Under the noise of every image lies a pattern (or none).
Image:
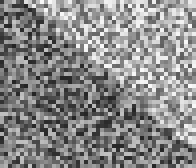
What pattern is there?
a sharp edge
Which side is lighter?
top right
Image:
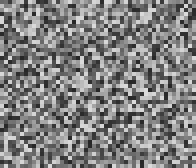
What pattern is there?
only noise
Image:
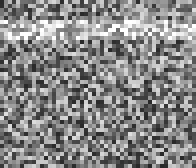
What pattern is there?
one horizontal stripe
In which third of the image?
top
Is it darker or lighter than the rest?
lighter
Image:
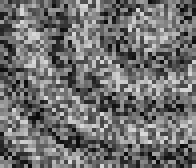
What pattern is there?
rings round one point
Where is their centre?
top right
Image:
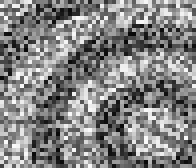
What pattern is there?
rings round one point
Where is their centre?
bottom right
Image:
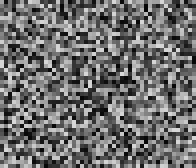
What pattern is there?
only noise
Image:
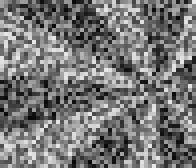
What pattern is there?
spokes from one point
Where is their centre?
middle right
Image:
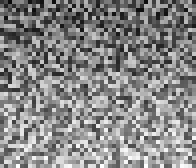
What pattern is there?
a smooth slope
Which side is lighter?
bottom
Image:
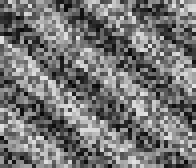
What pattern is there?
diagonal stripes
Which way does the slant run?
top left to bottom right
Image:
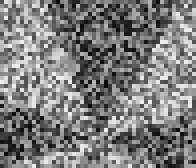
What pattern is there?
spokes from one point
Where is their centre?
bottom middle
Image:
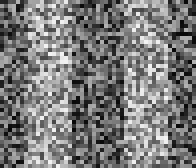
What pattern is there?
vertical stripes
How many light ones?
2
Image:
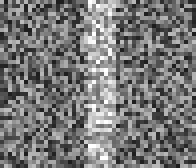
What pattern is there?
one vertical stripe
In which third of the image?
middle
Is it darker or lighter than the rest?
lighter
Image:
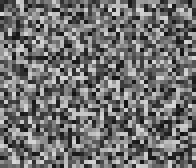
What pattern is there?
only noise
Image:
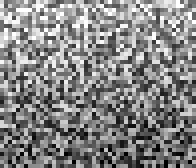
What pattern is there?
a smooth slope
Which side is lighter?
top
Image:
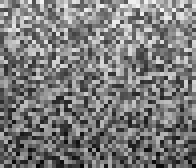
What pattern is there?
a smooth slope
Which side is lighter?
top
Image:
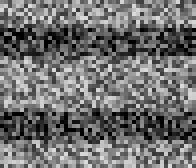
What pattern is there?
horizontal stripes
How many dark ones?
2
